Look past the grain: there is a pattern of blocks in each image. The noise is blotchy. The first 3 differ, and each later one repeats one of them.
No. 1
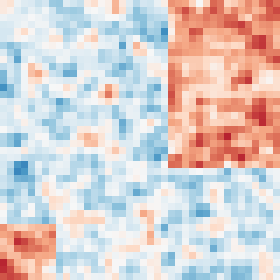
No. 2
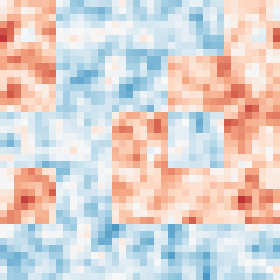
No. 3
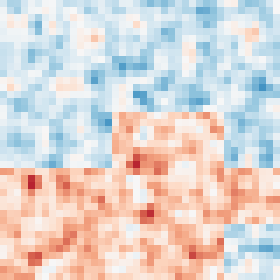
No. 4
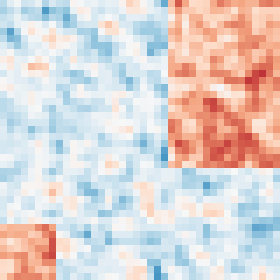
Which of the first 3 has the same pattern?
1
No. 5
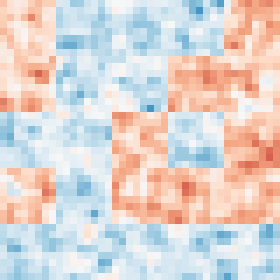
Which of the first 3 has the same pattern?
2
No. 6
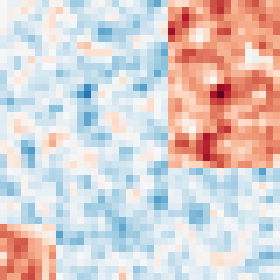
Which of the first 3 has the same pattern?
1
